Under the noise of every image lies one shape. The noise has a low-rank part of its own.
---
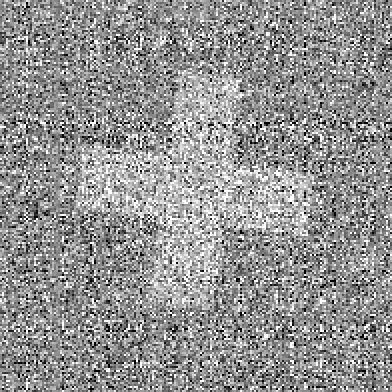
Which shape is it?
cross
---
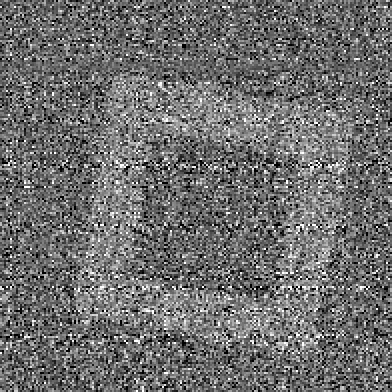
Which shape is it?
square frame
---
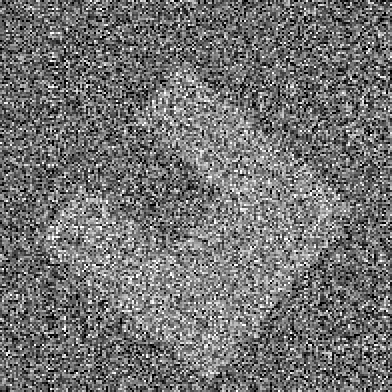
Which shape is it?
square with a notch
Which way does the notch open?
up and left
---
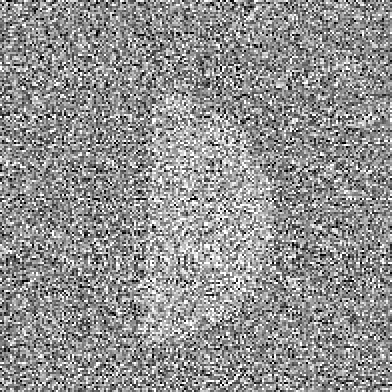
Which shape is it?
half disc
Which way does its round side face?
right
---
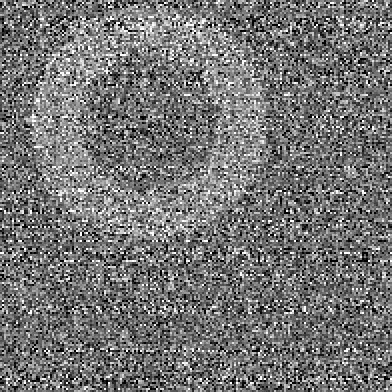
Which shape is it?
ring
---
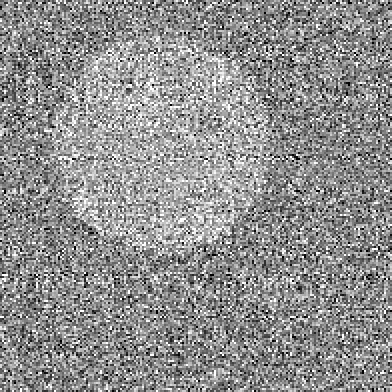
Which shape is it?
disc
